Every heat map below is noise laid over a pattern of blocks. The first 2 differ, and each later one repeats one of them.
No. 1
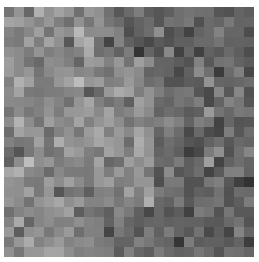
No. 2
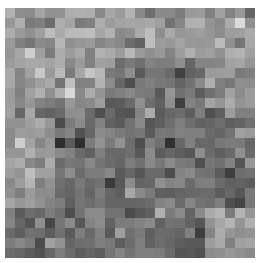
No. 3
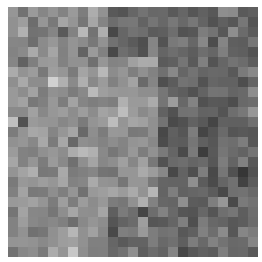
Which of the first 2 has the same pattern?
1
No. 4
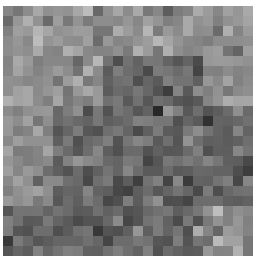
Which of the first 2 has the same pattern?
2
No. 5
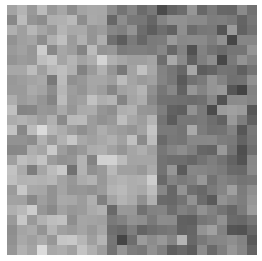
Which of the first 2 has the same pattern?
1
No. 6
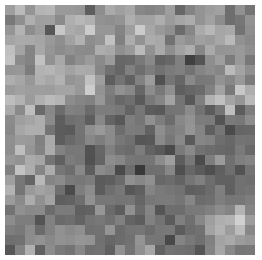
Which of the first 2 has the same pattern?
2
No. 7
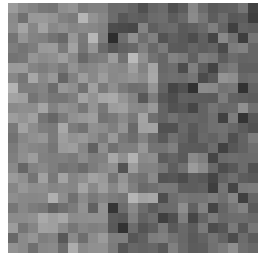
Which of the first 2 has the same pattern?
1
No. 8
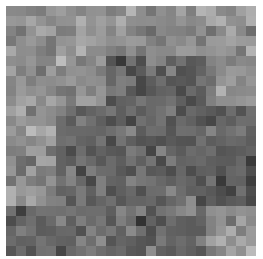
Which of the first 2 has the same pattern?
2
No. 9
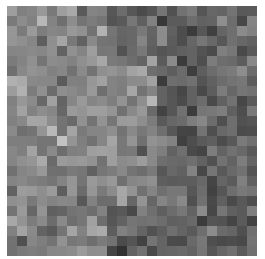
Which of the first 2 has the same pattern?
1
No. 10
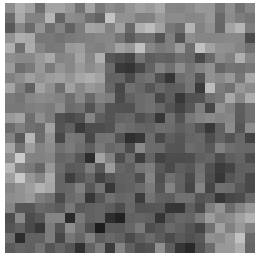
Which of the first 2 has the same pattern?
2
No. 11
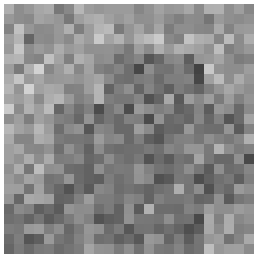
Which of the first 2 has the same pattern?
2
